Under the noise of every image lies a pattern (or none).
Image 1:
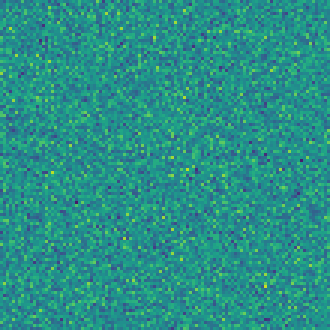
only noise
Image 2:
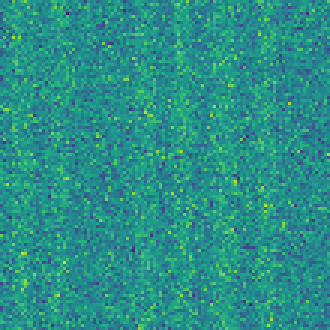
bands of columns
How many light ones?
6
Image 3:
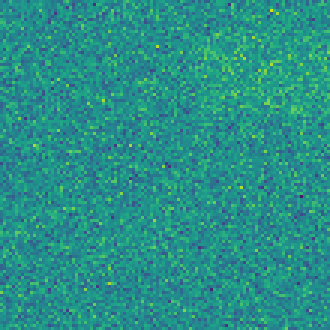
one block
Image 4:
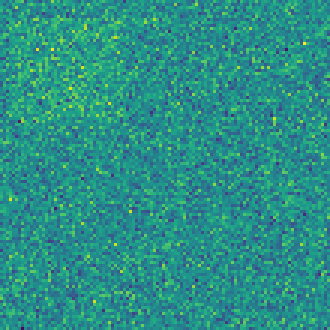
one block
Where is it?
top left
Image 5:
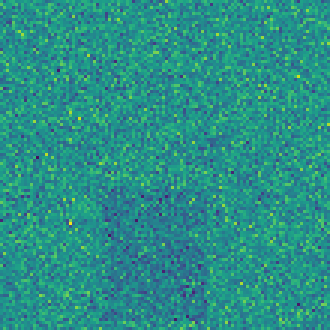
one block
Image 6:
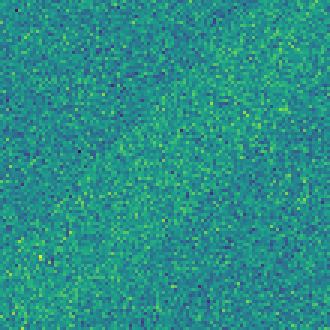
a diagonal band
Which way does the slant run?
bottom left to top right
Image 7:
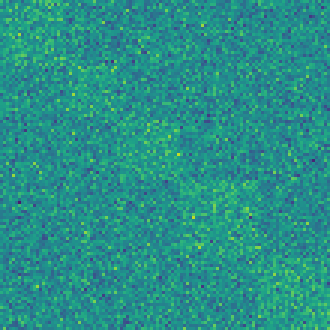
blocks along the diagonal
